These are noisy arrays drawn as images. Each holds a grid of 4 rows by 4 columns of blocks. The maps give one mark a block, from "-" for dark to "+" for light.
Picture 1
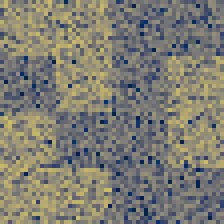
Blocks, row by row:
+ + - -
- + - +
+ - - +
+ + - -
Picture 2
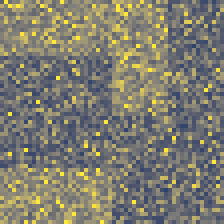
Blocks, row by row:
+ + + -
- - + -
- - - -
+ + - -
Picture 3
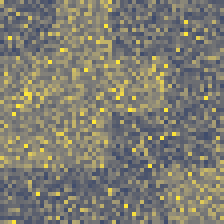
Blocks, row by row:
- + - -
+ + + -
+ + - -
- - - +
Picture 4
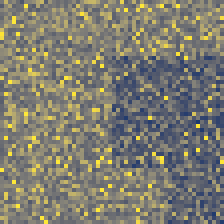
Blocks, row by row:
+ + + +
+ + - -
+ + - -
+ + + -
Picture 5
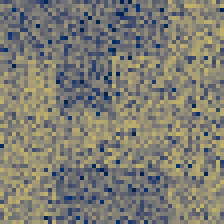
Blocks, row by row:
- - - +
+ - + +
+ + + +
+ - - +
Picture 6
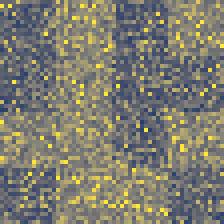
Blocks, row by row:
- + - +
- + - -
+ + - +
- + + -
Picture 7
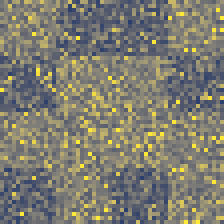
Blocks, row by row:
+ - - +
- + + -
+ + + +
- + - +
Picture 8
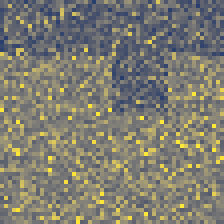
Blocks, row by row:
- - - -
+ + - +
+ + + +
+ + + +
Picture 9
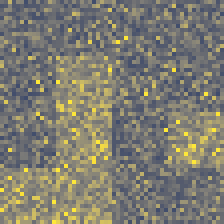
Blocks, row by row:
- - - -
- + - -
- + - +
+ + - -
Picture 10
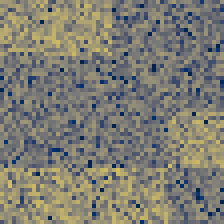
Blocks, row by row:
+ + - -
- - - -
- - - +
+ + + -
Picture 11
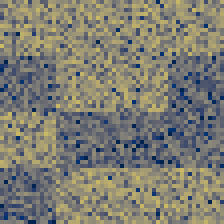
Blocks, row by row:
+ + + +
- + + -
+ - - -
- + + +
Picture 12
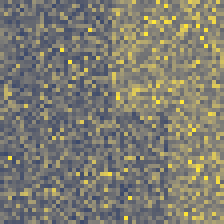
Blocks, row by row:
- - + +
- - + +
- - - +
- - - +
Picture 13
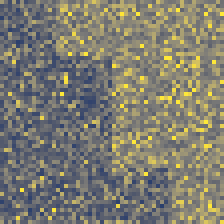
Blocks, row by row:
- + + +
- - + +
- - + +
- - - +
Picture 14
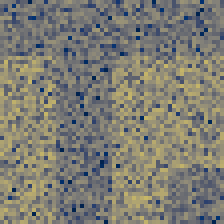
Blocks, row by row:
- - - -
+ - + +
+ - + +
+ - + -
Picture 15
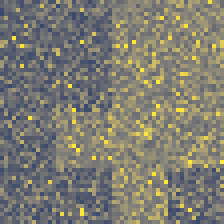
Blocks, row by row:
- - + +
- - + +
- + + +
- - + -
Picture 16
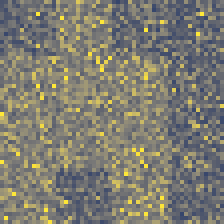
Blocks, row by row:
- + - -
+ + + -
+ + + -
+ - + -
